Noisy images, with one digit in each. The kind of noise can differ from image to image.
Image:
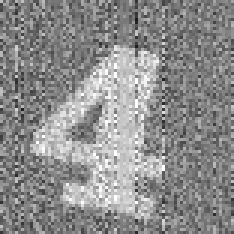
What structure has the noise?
columns of uneven size
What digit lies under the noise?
4
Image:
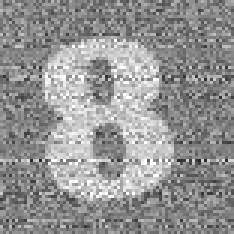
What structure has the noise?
rows of uneven size
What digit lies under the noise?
8
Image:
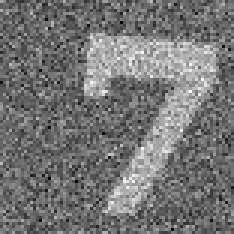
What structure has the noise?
independent entries
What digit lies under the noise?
7
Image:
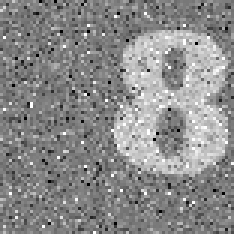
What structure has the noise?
heavy tails
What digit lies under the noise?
8
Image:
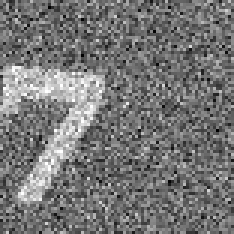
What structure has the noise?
independent entries
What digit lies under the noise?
7
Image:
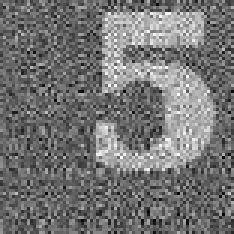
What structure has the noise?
low rank plus noise
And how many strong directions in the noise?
two
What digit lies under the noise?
5
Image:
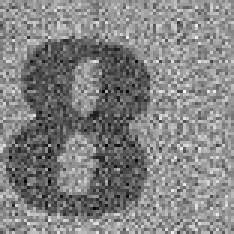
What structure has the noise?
low rank plus noise
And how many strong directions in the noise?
three or four
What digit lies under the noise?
8
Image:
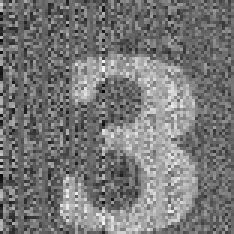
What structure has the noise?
columns of uneven size
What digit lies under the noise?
3
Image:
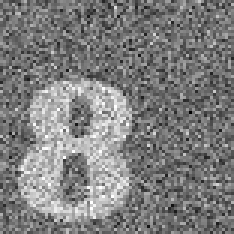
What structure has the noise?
independent entries
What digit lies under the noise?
8
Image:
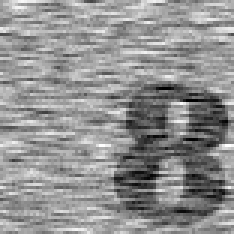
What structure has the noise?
streaked along the rows
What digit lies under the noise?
8
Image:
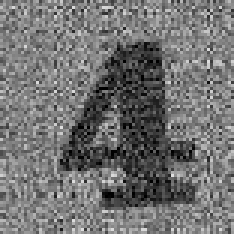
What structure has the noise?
low rank plus noise
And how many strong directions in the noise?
three or four
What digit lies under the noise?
4
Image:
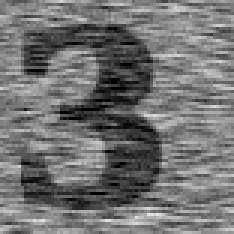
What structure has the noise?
streaked along the rows
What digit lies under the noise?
3
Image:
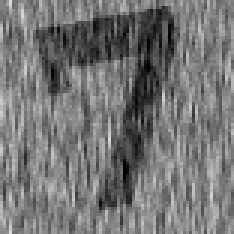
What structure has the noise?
streaked along the columns
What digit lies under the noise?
7
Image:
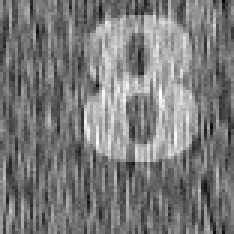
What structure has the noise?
streaked along the columns
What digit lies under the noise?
8
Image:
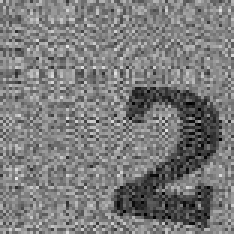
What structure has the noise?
low rank plus noise
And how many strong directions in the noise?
two
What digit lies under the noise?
2
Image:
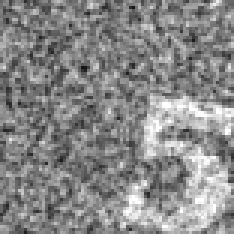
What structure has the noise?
blotchy
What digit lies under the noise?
5
